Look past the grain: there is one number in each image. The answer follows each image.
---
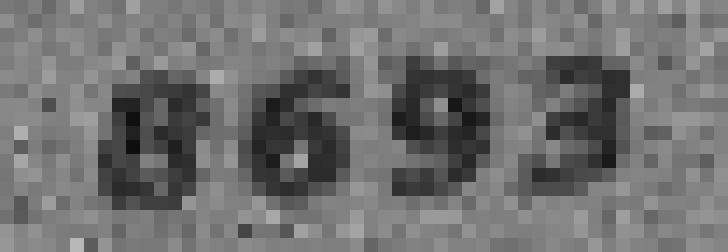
8693
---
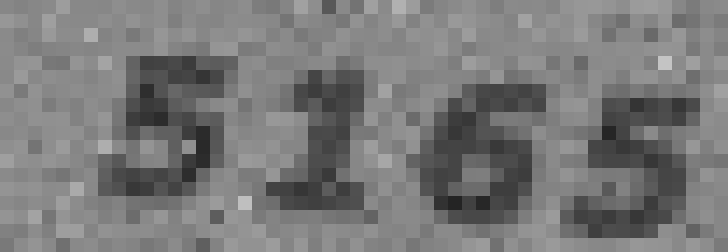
5165
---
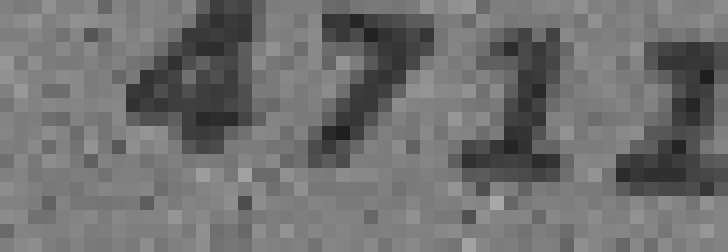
4711
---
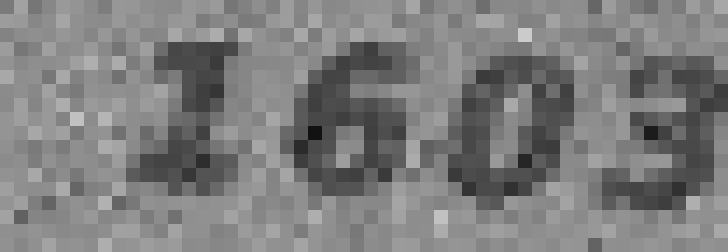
1603
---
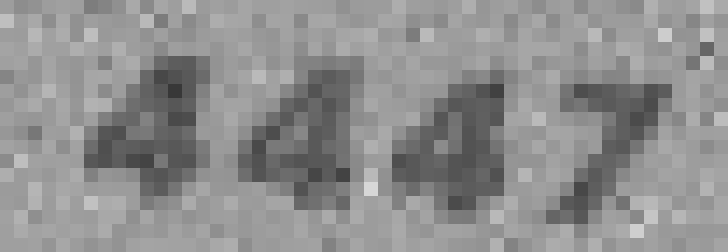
4447
